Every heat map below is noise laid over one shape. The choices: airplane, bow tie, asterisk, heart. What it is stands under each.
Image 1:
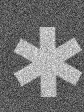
asterisk
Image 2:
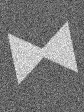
bow tie
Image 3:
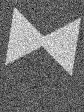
bow tie
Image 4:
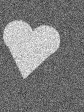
heart
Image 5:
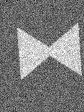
bow tie
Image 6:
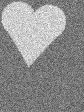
heart
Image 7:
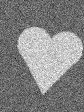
heart
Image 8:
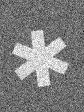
asterisk
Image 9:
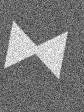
bow tie
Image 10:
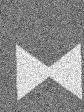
bow tie
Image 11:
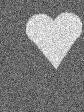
heart
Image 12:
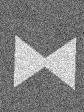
bow tie
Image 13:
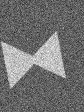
bow tie
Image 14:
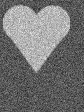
heart
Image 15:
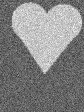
heart
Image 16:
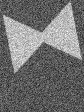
bow tie
